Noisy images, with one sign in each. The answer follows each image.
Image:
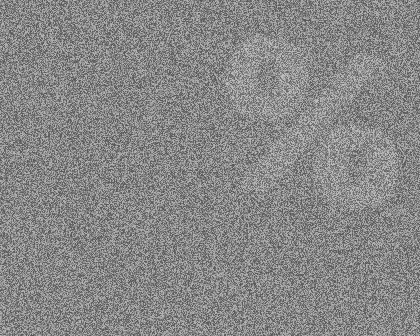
percent sign
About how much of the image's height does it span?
half
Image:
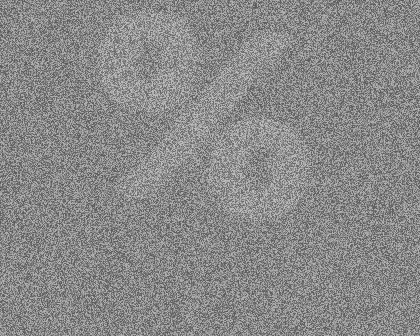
percent sign
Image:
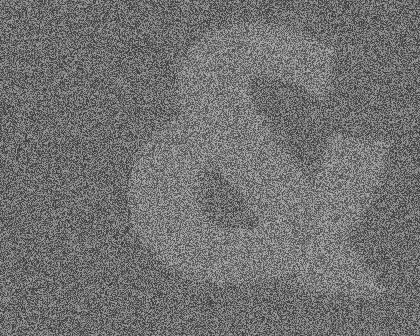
ampersand
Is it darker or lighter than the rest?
lighter
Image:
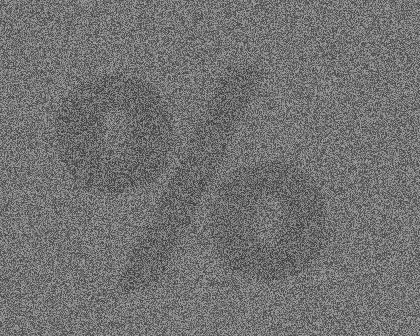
percent sign
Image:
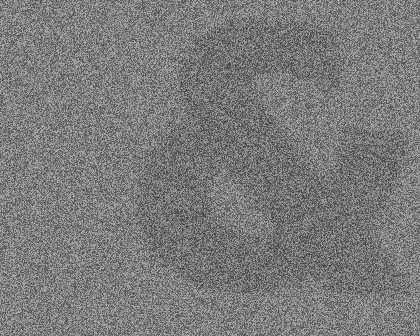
ampersand
